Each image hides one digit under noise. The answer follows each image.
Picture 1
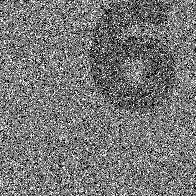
6
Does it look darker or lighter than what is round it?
darker
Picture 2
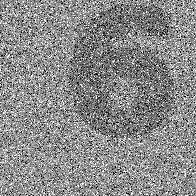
6
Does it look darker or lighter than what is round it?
darker
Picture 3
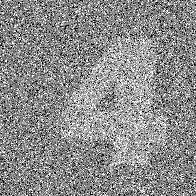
4
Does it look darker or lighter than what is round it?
lighter
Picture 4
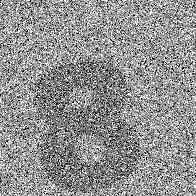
8
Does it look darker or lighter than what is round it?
darker
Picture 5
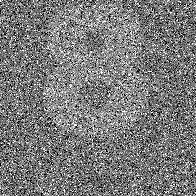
8
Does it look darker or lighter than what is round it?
lighter
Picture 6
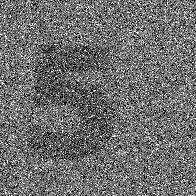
5
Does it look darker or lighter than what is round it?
darker
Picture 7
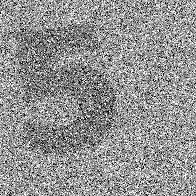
5
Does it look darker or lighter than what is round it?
darker
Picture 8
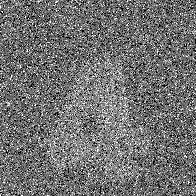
4
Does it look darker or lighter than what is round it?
lighter
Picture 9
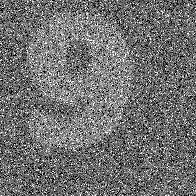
9
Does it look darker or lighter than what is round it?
lighter
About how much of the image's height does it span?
two thirds
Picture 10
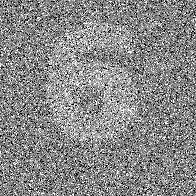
6
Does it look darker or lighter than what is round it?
lighter
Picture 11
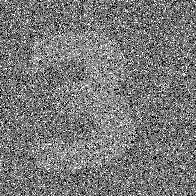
3
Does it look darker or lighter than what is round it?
lighter
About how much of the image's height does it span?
two thirds
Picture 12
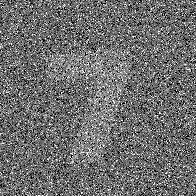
7
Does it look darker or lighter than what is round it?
lighter
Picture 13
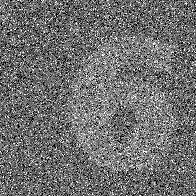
6
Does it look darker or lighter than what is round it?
lighter
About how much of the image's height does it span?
two thirds
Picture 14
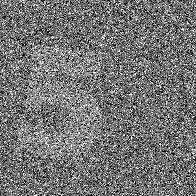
5
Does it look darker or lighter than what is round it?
lighter
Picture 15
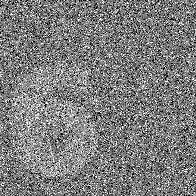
6
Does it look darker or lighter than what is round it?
lighter
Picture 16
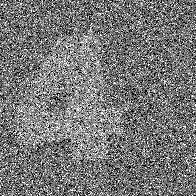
4
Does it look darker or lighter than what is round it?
lighter
